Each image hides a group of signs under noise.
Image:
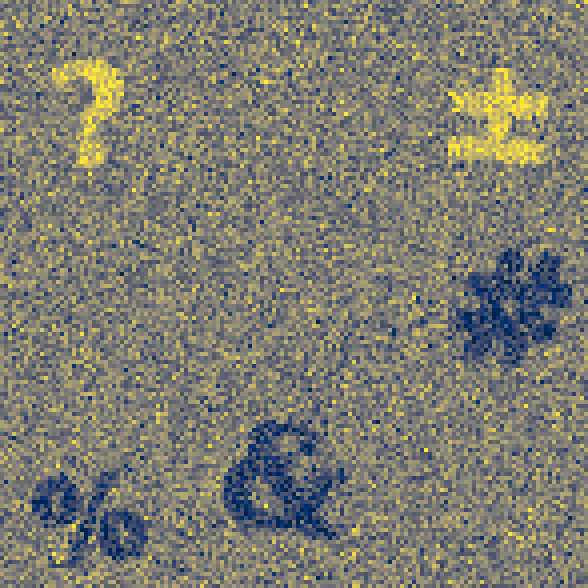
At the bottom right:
nothing
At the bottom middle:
ampersand
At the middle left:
nothing
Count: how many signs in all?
5
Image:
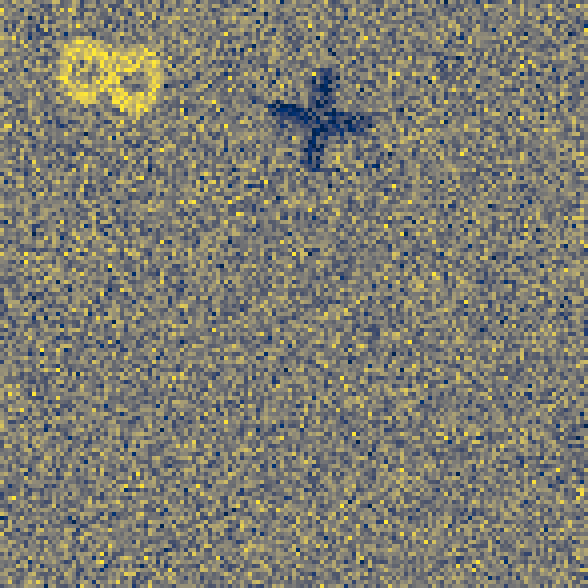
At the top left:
infinity sign
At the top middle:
plus sign
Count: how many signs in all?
2
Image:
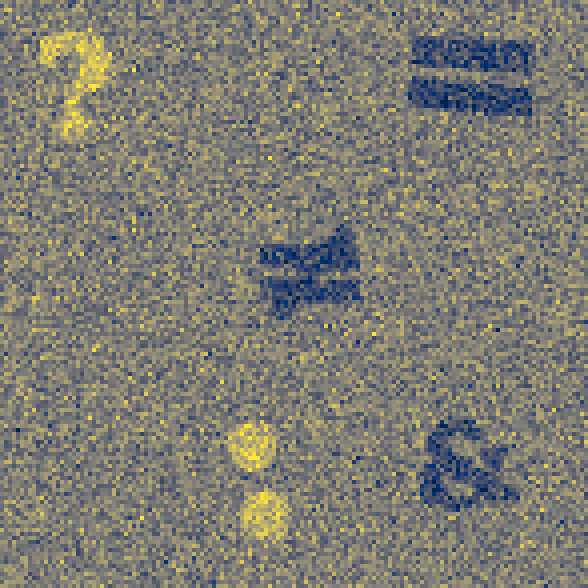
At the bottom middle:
colon
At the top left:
question mark
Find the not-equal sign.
centre
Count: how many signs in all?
5
